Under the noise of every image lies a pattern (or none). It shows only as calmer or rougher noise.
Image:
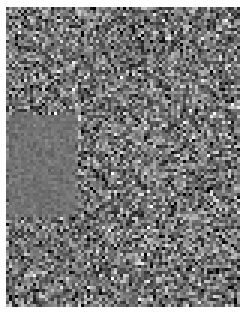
one block
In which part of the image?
middle left
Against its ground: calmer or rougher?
calmer
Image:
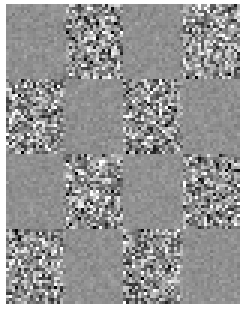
a checkerboard
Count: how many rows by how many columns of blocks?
4 by 4
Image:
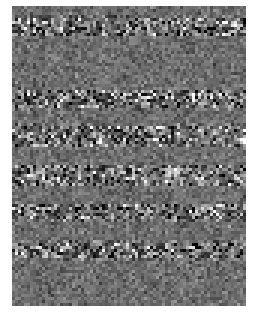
bands of rows
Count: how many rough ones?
6
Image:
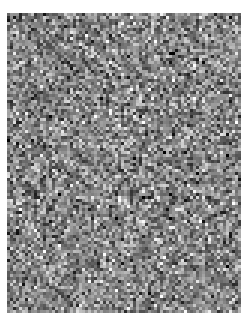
only noise
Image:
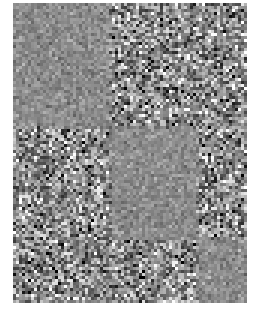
blocks along the diagonal
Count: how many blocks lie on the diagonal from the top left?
3
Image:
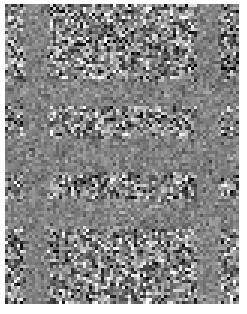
bands of rows crossing bands of columns
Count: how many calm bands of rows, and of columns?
3 and 2
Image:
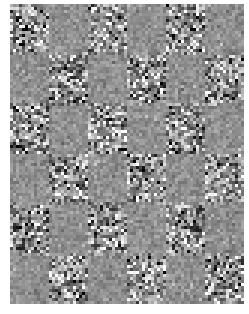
a checkerboard
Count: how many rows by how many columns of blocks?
6 by 6
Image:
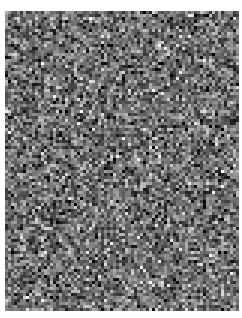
only noise
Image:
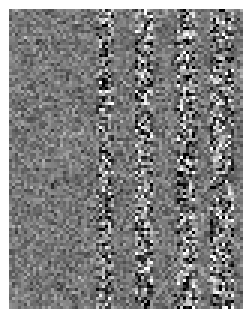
bands of columns
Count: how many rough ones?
4
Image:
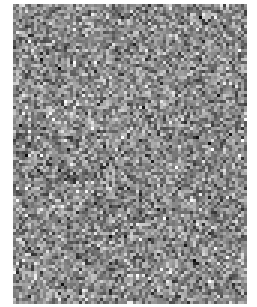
only noise
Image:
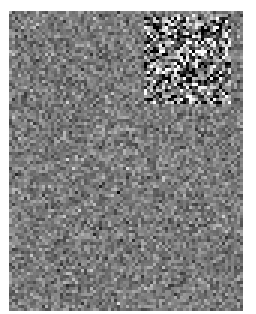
one block
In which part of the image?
top right
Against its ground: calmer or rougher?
rougher
